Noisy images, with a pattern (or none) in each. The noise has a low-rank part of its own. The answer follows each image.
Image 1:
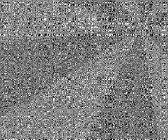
spokes from one point
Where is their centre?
top right
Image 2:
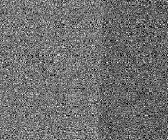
a sharp edge
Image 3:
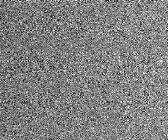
a smooth slope
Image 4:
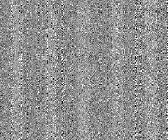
vertical stripes
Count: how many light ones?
5
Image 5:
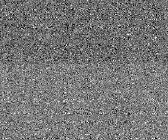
a sharp edge
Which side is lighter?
bottom
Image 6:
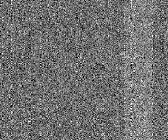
one vertical stripe
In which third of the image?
right
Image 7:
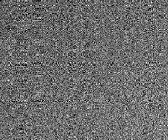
a smooth slope
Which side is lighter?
bottom right
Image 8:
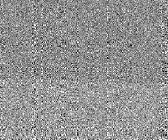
a sharp edge
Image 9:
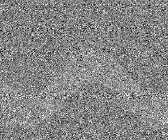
a wavy band
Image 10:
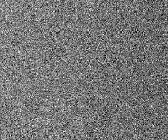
a smooth slope
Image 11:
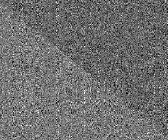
a sharp edge
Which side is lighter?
bottom left
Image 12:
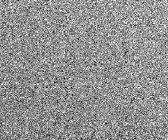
a smooth slope
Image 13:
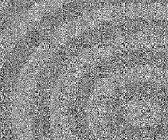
rings round one point
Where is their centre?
bottom right
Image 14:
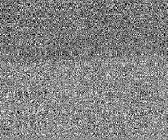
a sharp edge
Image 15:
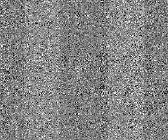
vertical stripes
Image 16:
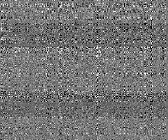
horizontal stripes
